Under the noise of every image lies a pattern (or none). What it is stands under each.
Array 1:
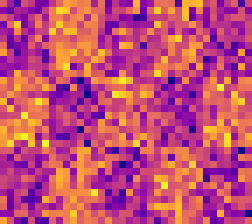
a checkerboard
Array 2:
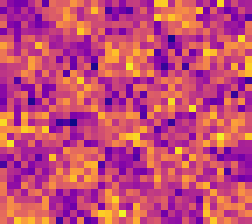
a checkerboard
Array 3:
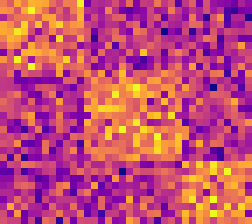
blocks along the diagonal
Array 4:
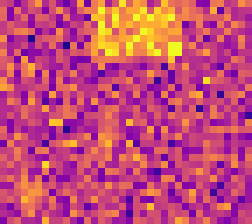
one block
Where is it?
top middle
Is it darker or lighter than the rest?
lighter
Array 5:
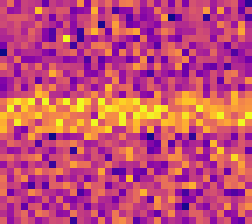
one band of rows
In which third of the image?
middle
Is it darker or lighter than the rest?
lighter
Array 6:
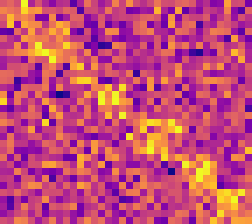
blocks along the diagonal
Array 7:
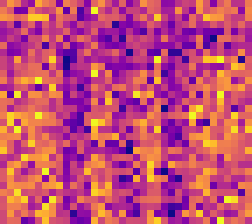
bands of rows crossing bands of columns
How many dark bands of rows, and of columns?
1 and 3
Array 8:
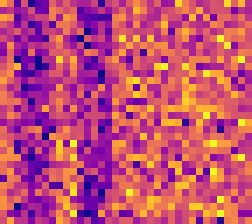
bands of columns
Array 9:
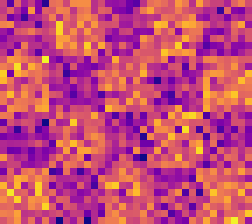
a checkerboard
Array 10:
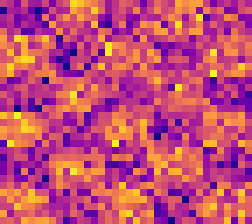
a checkerboard
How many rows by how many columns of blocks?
6 by 5
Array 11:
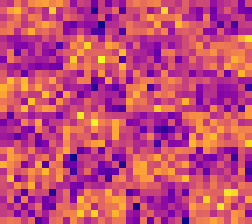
a checkerboard
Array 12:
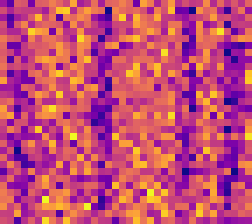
bands of columns
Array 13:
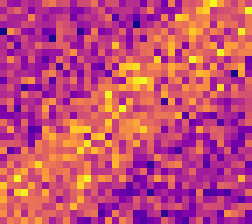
a diagonal band
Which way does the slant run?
bottom left to top right
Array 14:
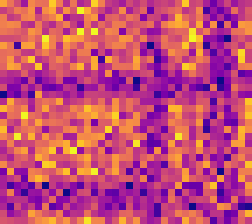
bands of rows crossing bands of columns
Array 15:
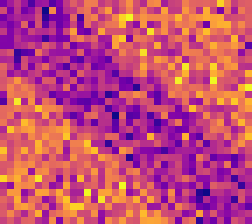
a diagonal band
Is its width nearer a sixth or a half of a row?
a half
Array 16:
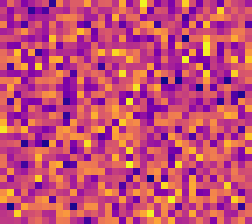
only noise
